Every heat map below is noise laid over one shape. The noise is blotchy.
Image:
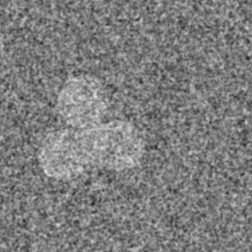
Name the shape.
club
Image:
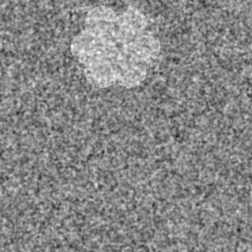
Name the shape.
flower
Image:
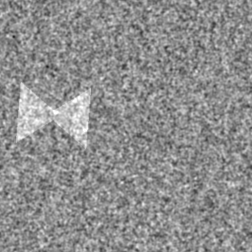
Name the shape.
bow tie
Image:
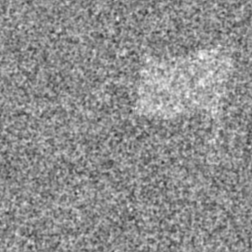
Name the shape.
flag
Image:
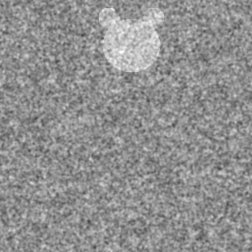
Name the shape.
bear's head
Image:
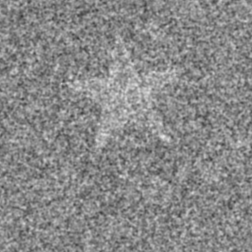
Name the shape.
star
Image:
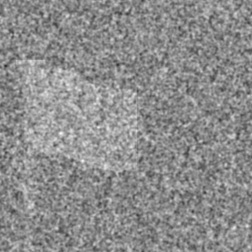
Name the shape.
flag
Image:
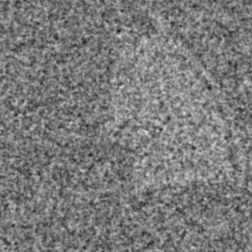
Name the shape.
chess knight
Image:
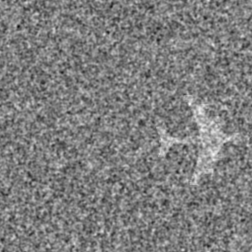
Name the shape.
airplane
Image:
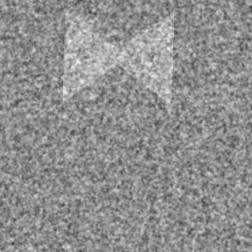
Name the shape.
bow tie
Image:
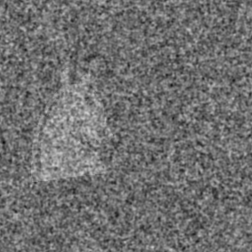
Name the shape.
chess knight
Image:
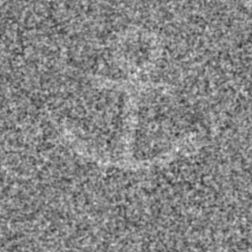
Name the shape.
anchor
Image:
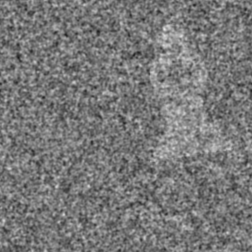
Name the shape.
chess bishop
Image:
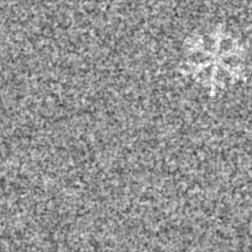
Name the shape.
snowflake
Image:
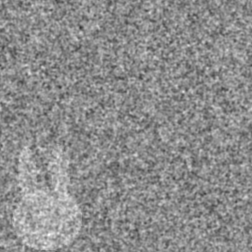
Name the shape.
rabbit's head
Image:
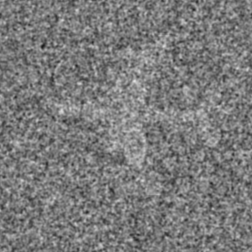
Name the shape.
airplane
